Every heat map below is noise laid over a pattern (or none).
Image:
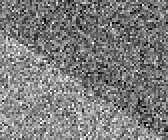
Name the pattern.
a sharp edge
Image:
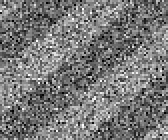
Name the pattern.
diagonal stripes
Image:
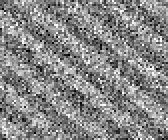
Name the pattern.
diagonal stripes
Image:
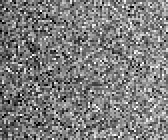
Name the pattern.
a smooth slope
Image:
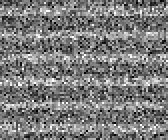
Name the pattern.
horizontal stripes
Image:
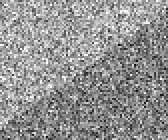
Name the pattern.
a sharp edge
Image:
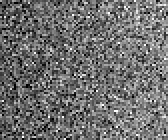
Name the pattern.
a smooth slope
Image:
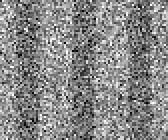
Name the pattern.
vertical stripes
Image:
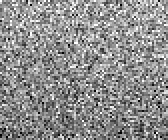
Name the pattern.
a smooth slope
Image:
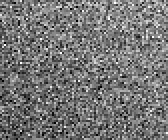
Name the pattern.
a smooth slope
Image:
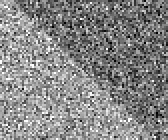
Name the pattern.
a sharp edge
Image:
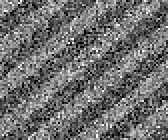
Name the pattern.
diagonal stripes
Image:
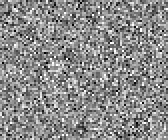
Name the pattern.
only noise
